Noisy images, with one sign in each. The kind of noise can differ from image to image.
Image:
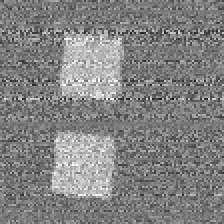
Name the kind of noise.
rows of uneven size
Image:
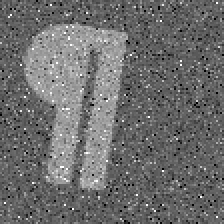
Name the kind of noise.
heavy tails
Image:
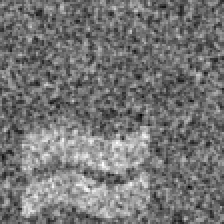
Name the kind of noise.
blotchy
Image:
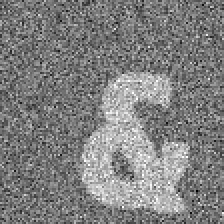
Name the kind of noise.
independent entries
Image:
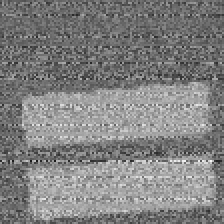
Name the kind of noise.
rows of uneven size
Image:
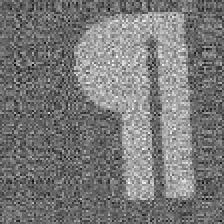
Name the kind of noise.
low rank plus noise
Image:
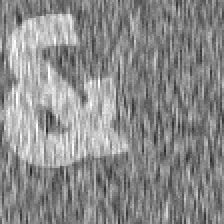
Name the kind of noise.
streaked along the columns
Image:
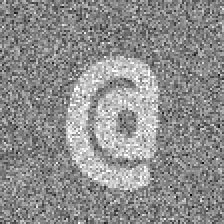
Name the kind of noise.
independent entries
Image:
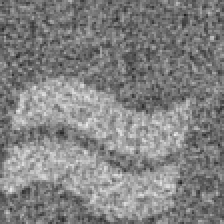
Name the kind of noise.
blotchy
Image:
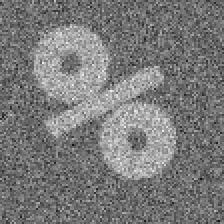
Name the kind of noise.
independent entries
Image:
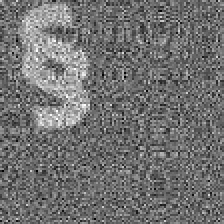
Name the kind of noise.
low rank plus noise
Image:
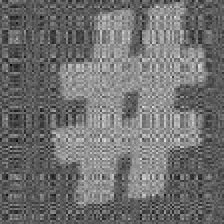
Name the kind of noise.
low rank plus noise
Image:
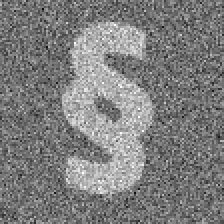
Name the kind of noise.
independent entries
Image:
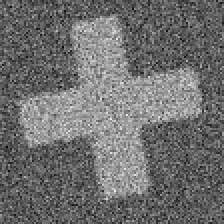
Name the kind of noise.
independent entries
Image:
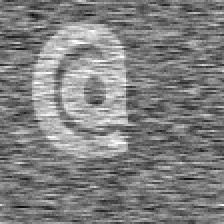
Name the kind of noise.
streaked along the rows
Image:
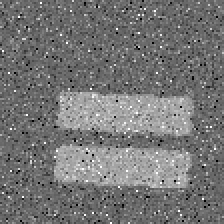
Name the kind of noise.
heavy tails
